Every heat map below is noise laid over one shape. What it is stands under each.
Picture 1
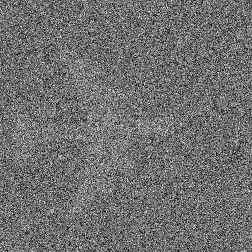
airplane
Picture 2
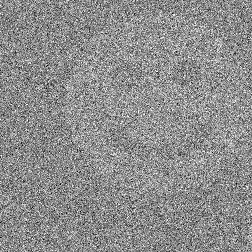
smiling face
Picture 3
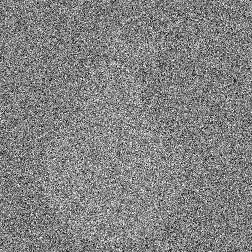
pear
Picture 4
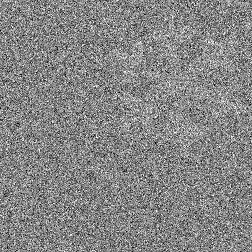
snowflake
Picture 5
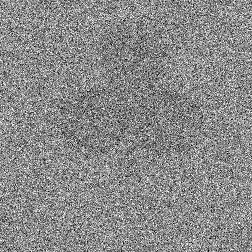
club
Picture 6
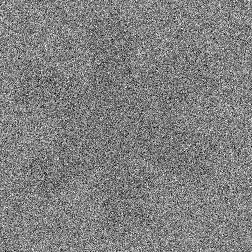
asterisk
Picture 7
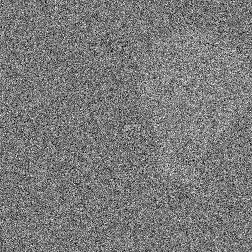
light bulb
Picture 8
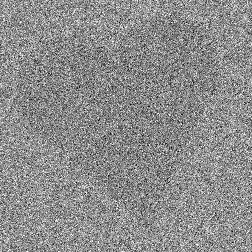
heart
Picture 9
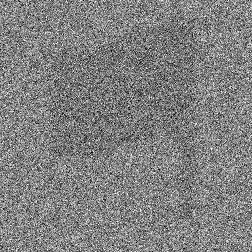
flag
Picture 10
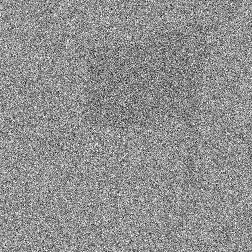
flag
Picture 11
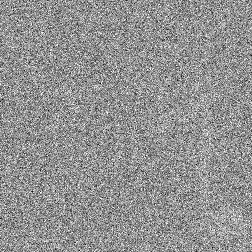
musical note
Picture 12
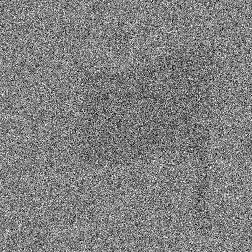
flag
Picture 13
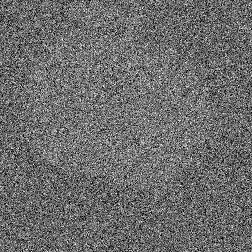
apple
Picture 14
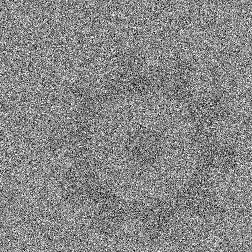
gear
